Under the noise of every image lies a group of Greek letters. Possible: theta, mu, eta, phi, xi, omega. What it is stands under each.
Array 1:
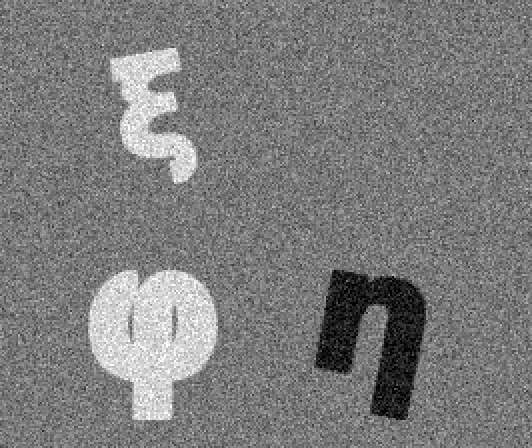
top left: light xi; bottom left: light phi; bottom right: dark eta
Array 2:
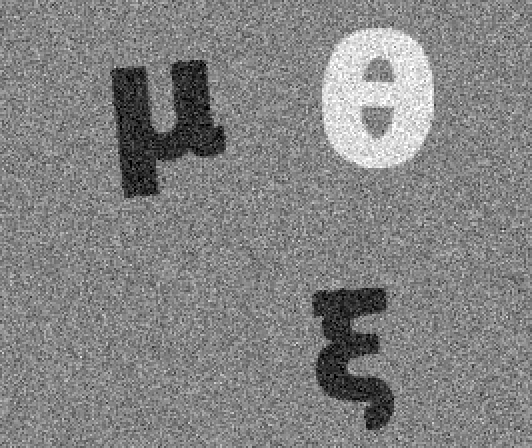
top left: dark mu; top right: light theta; bottom right: dark xi
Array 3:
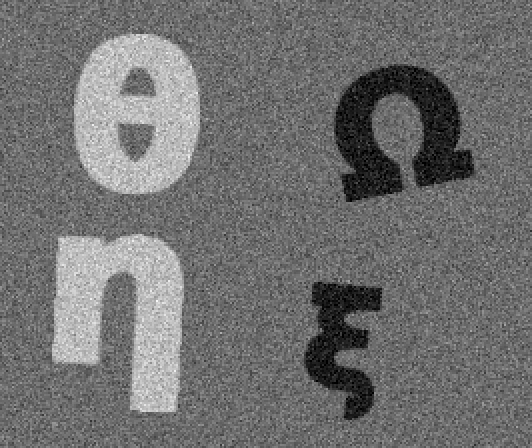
top left: light theta; top right: dark omega; bottom left: light eta; bottom right: dark xi
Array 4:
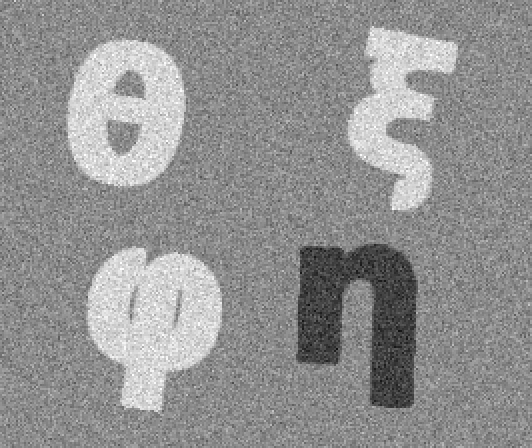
top left: light theta; top right: light xi; bottom left: light phi; bottom right: dark eta
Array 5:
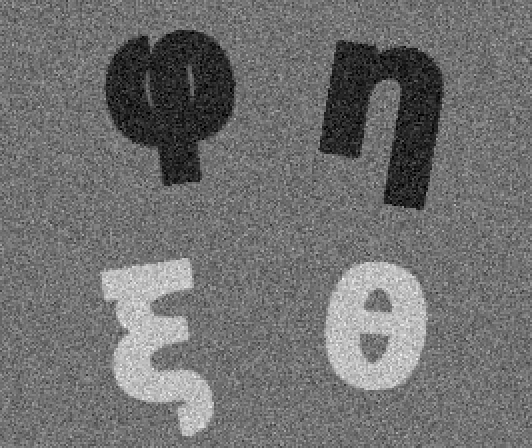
top left: dark phi; top right: dark eta; bottom left: light xi; bottom right: light theta
